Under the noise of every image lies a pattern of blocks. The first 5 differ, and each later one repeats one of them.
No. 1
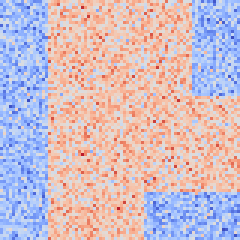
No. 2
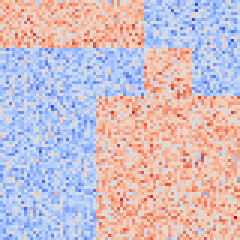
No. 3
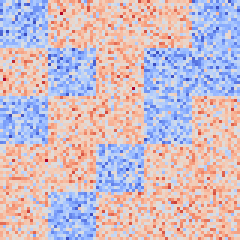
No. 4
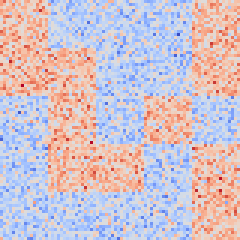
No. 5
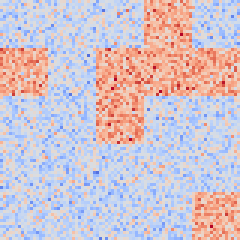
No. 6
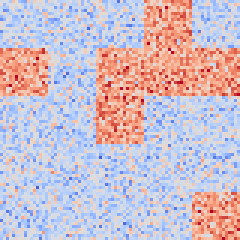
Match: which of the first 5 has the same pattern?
5
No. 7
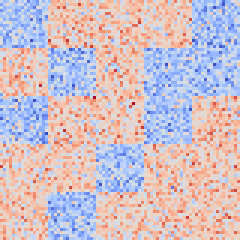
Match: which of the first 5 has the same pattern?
3
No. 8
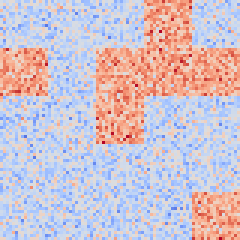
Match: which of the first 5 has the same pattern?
5
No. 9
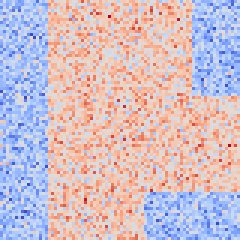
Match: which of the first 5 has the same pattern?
1
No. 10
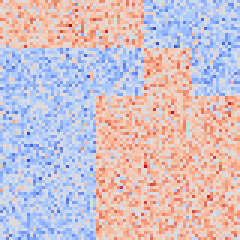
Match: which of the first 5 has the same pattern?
2
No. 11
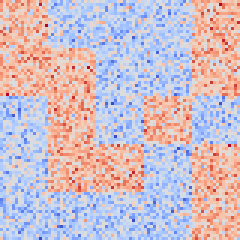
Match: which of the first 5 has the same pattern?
4
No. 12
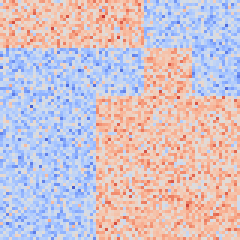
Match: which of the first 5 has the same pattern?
2
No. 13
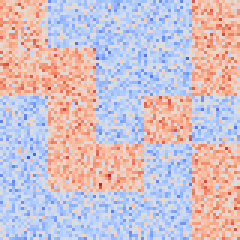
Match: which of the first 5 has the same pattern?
4
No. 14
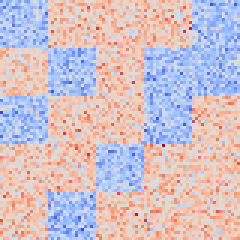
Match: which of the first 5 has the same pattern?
3
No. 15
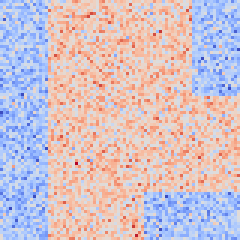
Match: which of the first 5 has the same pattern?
1
